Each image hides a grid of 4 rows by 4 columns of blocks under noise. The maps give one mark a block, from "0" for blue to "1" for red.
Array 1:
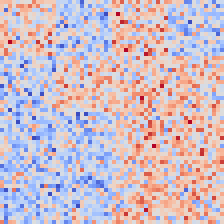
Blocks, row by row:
1 0 1 0
0 1 1 1
0 0 1 1
0 0 1 1
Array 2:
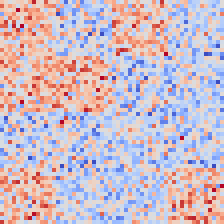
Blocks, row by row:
1 0 1 0
1 1 0 0
0 0 0 0
1 0 0 1
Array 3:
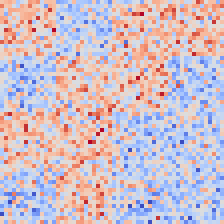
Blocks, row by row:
1 0 1 1
0 1 1 0
1 1 0 0
0 1 0 0
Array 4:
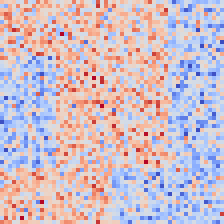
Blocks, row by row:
1 1 1 0
0 1 1 0
0 1 1 0
1 1 0 0
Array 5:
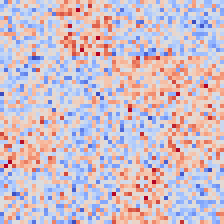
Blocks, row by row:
0 1 0 0
0 0 1 1
1 0 0 1
0 0 1 0
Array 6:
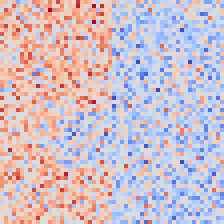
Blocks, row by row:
1 1 0 0
1 1 0 0
1 0 0 0
1 1 0 0
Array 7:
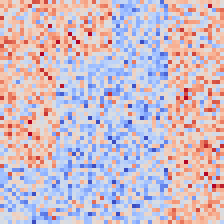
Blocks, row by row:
1 1 0 1
1 0 0 1
1 0 0 1
0 0 0 1
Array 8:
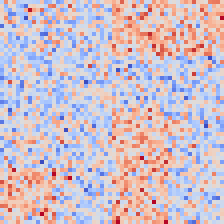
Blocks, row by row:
0 0 1 1
0 0 0 0
0 0 1 0
1 0 1 0
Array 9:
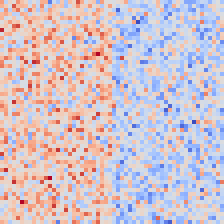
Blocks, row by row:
1 1 0 0
1 1 0 0
1 1 0 0
1 1 0 0
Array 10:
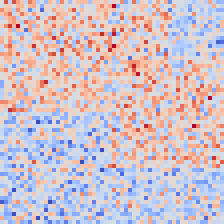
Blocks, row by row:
1 1 1 0
1 1 1 1
0 0 1 1
0 0 0 0
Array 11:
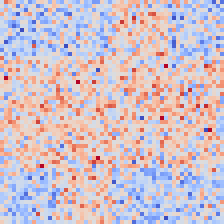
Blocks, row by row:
0 0 1 0
1 1 1 1
1 1 1 1
0 1 0 0
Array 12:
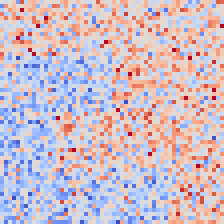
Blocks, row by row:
1 1 1 1
0 0 1 1
0 1 1 1
0 0 0 1
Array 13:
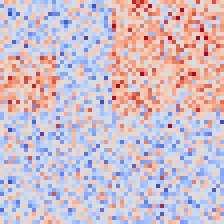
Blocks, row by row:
0 0 1 1
1 0 1 1
0 0 0 0
0 0 0 0
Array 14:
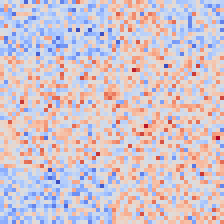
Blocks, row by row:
0 0 1 0
1 1 1 1
1 1 1 1
0 0 1 1
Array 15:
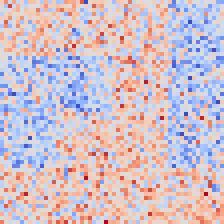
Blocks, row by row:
1 1 1 0
0 0 1 0
0 1 1 0
1 1 1 1
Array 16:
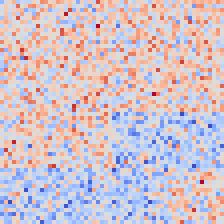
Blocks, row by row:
1 1 1 1
1 1 1 1
1 1 0 0
0 0 0 1
